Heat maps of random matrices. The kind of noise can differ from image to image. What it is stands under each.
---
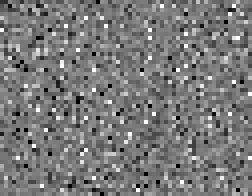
heavy tails
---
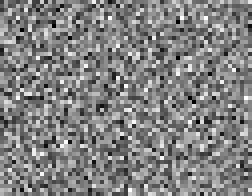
independent entries
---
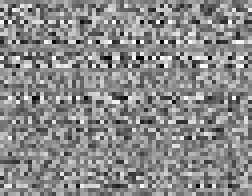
rows of uneven size
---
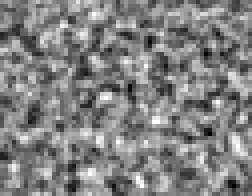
blotchy
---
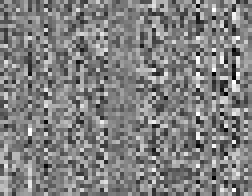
columns of uneven size
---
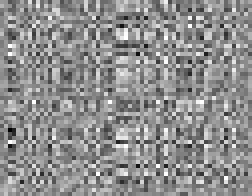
low rank plus noise
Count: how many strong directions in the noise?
one
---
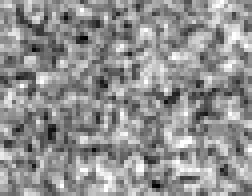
blotchy
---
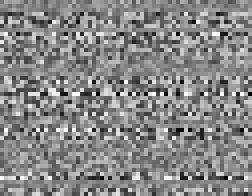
rows of uneven size
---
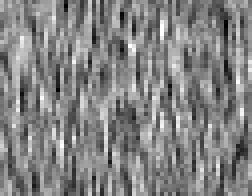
streaked along the columns
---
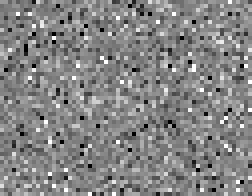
heavy tails
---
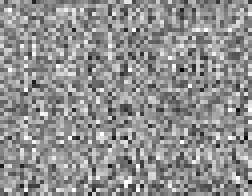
low rank plus noise
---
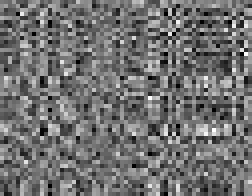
low rank plus noise
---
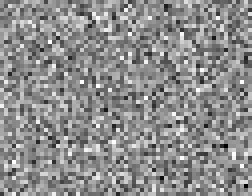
independent entries
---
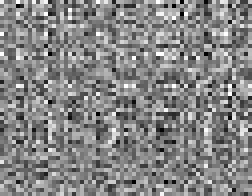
low rank plus noise
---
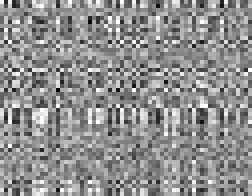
low rank plus noise
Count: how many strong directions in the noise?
one
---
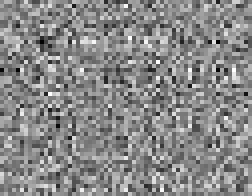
low rank plus noise
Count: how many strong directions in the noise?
five to eight
